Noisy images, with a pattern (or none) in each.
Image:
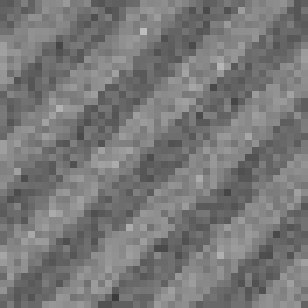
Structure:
diagonal stripes
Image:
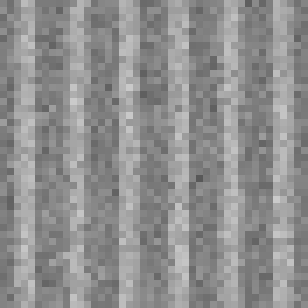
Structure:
vertical stripes
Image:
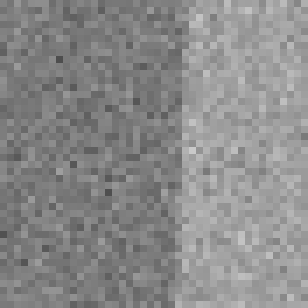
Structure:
a sharp edge
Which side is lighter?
right
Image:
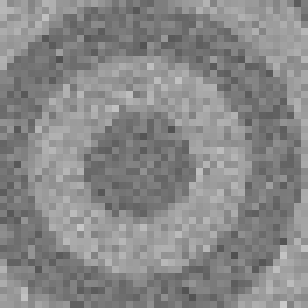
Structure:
rings round one point
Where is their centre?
centre
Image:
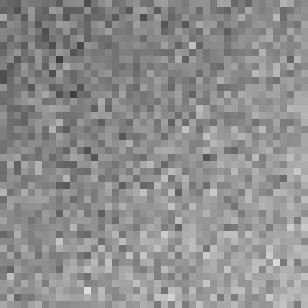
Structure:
a smooth slope
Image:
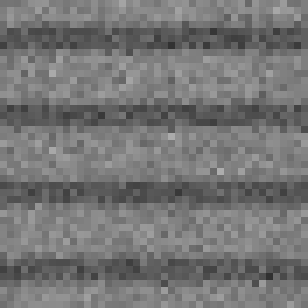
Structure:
horizontal stripes
